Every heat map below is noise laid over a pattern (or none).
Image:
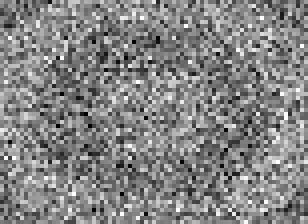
rings round one point
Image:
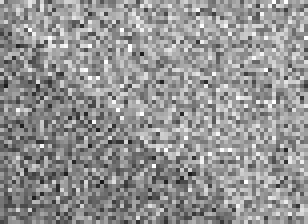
a sharp edge
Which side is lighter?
top right
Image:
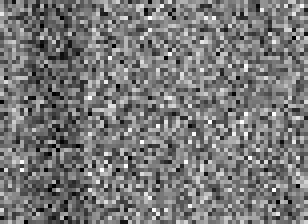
one vertical stripe
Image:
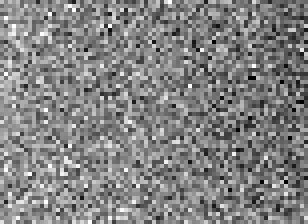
a smooth slope
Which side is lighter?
left
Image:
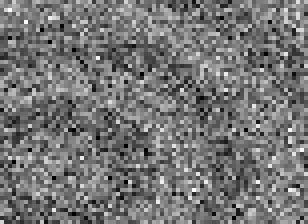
rings round one point
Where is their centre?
bottom left
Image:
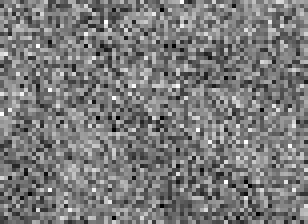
spokes from one point
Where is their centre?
top left
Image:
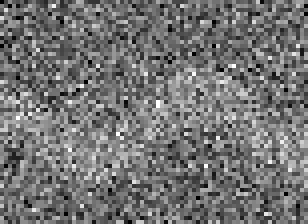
a wavy band
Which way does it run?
left to right
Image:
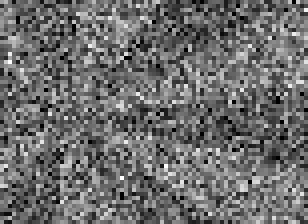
spokes from one point
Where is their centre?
middle left
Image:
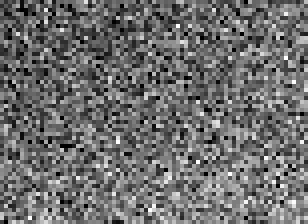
a smooth slope
